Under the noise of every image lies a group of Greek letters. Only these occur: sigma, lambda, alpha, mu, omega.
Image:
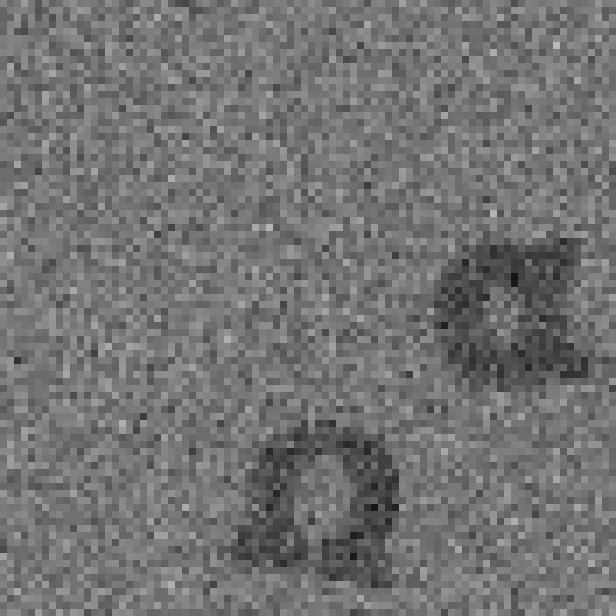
middle right: dark alpha; bottom middle: dark omega
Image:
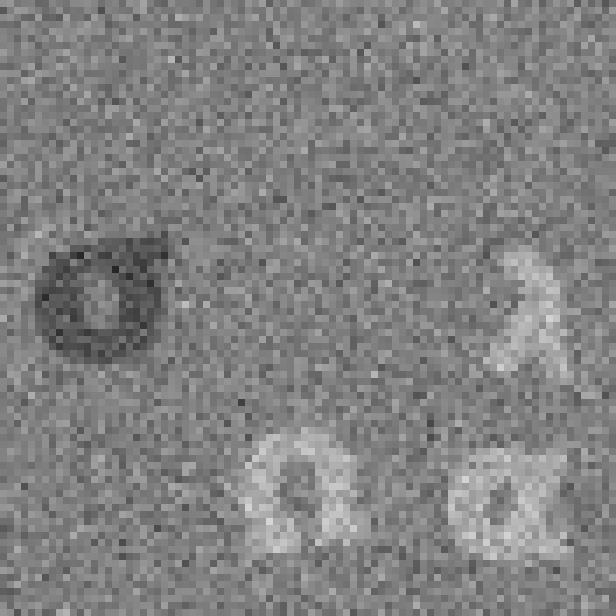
middle left: dark sigma; middle right: light lambda; bottom middle: light omega; bottom right: light alpha
